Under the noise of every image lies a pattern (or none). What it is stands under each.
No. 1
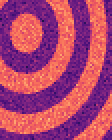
rings round one point
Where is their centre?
top left
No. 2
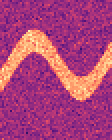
a wavy band
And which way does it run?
left to right
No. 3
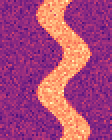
a wavy band
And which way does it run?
top to bottom
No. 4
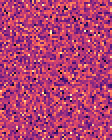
only noise
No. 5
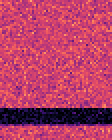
one horizontal stripe
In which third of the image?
bottom
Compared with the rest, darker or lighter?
darker
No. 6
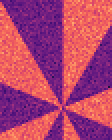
spokes from one point
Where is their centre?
bottom middle
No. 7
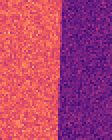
a sharp edge
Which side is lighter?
left
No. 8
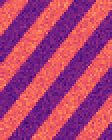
diagonal stripes
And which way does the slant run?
bottom left to top right
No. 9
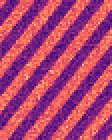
diagonal stripes
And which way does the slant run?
bottom left to top right
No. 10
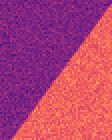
a sharp edge
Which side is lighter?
bottom right
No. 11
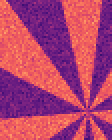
spokes from one point
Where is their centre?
bottom right
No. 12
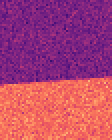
a sharp edge
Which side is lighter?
bottom
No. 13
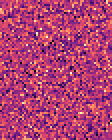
only noise
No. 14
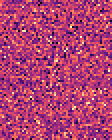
only noise
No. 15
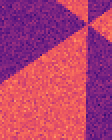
spokes from one point
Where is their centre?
top right
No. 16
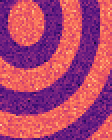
rings round one point
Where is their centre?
top left
